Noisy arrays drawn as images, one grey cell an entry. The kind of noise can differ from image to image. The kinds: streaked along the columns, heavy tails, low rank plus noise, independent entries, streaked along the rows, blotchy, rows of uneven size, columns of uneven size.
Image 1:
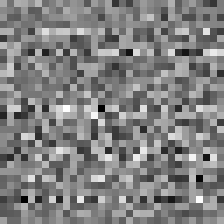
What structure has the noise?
rows of uneven size
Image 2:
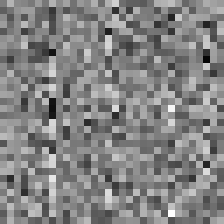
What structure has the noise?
columns of uneven size
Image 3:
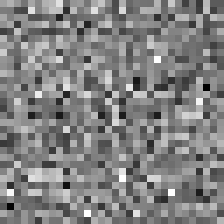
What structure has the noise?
low rank plus noise
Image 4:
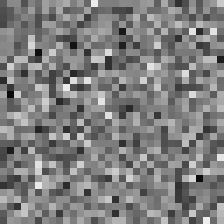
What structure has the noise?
independent entries
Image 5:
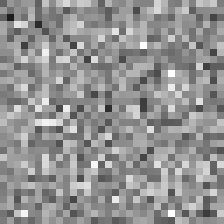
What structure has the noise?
independent entries
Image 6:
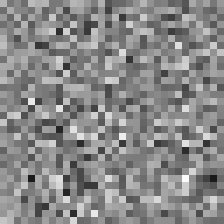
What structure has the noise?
low rank plus noise
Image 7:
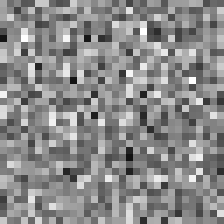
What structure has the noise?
low rank plus noise
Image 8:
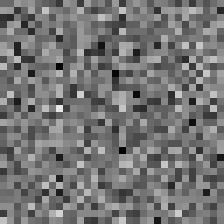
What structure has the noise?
low rank plus noise
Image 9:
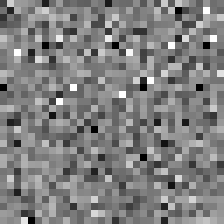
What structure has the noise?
heavy tails
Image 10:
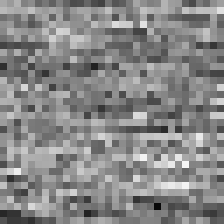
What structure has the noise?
streaked along the rows
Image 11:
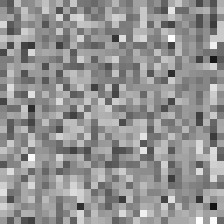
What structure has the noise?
columns of uneven size
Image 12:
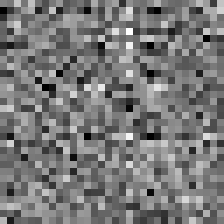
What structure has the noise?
low rank plus noise
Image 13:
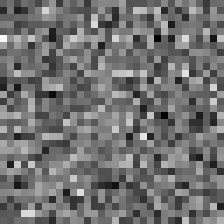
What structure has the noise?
low rank plus noise
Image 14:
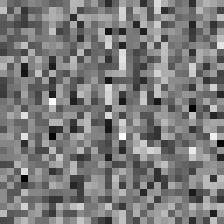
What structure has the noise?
columns of uneven size
